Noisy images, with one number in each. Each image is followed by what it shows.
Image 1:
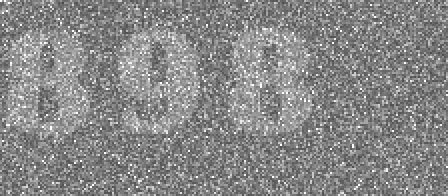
898
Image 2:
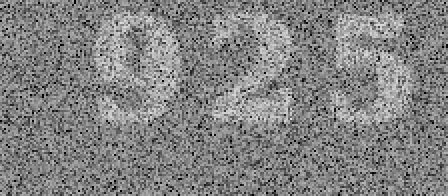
925
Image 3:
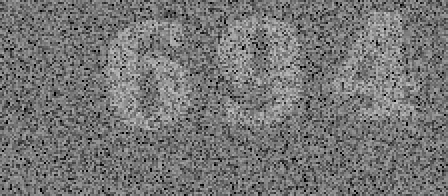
694
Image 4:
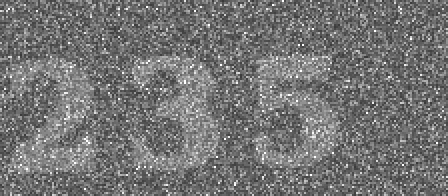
235
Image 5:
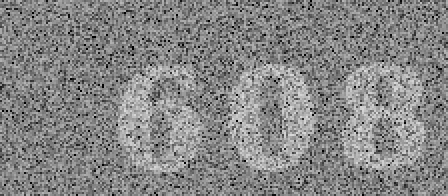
608
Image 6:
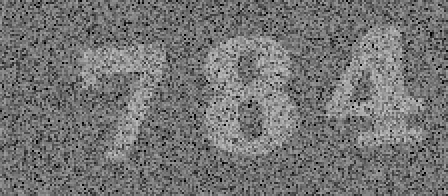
784
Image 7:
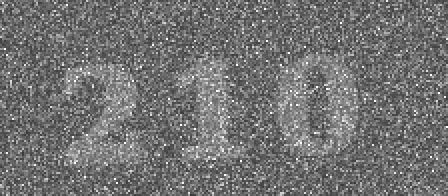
210
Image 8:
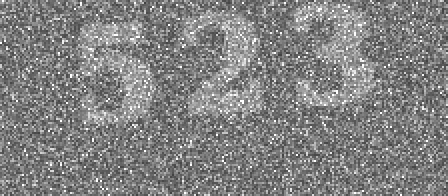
523
